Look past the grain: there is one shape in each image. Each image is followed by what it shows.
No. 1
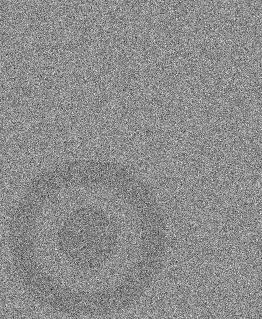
bullseye
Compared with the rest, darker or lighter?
darker
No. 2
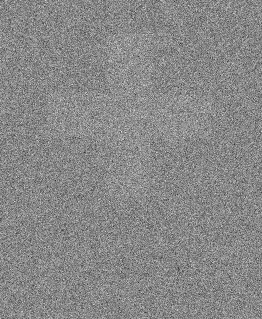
cross
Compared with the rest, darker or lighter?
lighter
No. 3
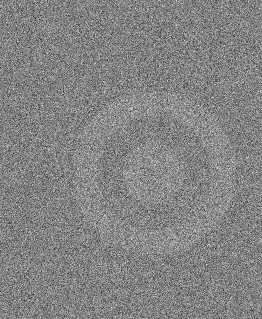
bullseye
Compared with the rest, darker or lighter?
lighter
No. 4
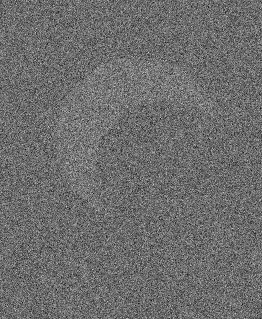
crescent
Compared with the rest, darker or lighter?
lighter
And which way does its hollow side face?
down and right
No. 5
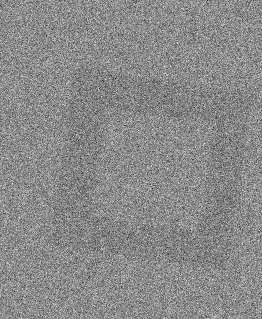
square frame
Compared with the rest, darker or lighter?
darker
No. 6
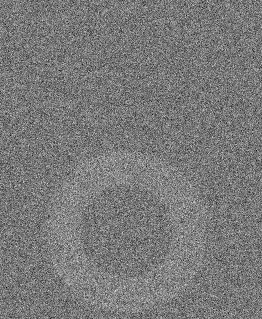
ring
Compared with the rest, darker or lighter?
lighter
